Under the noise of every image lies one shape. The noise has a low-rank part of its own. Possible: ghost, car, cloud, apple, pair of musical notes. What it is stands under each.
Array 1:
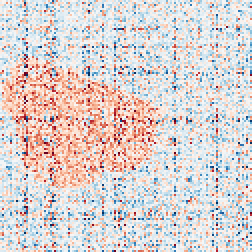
cloud
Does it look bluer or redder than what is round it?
redder
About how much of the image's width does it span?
two thirds
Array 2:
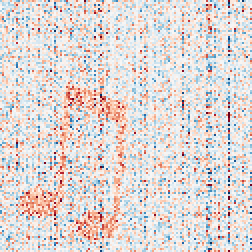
pair of musical notes
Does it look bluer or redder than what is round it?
redder
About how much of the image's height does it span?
two thirds
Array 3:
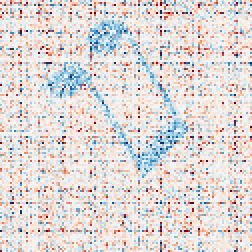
pair of musical notes
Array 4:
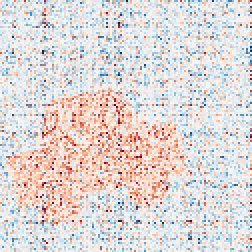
car
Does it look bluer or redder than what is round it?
redder
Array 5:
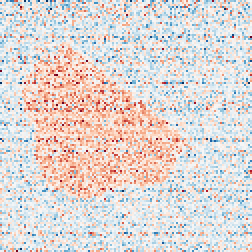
cloud
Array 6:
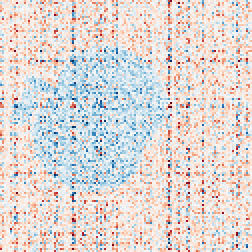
apple
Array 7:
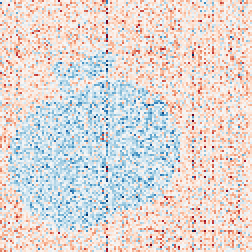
apple
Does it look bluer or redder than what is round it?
bluer
